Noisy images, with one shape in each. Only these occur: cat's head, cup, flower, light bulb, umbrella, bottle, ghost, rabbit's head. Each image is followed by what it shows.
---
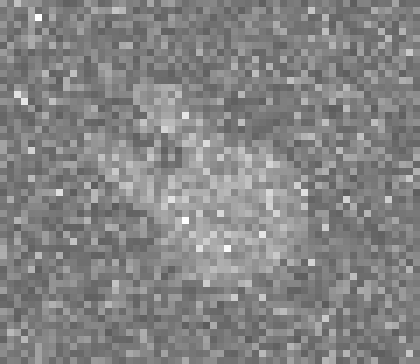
rabbit's head
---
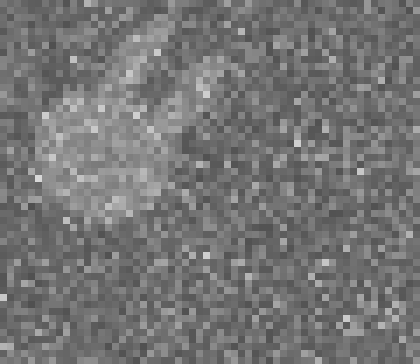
rabbit's head
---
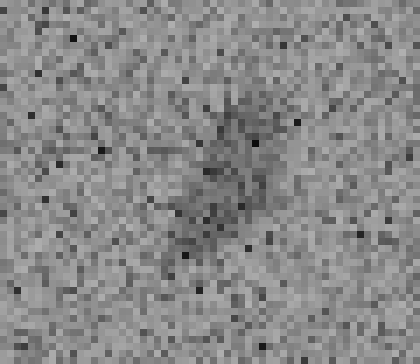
umbrella
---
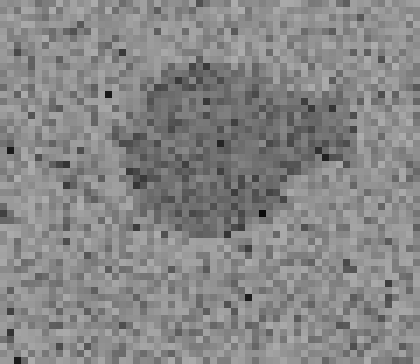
light bulb
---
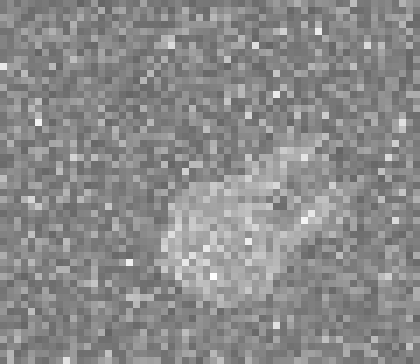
rabbit's head
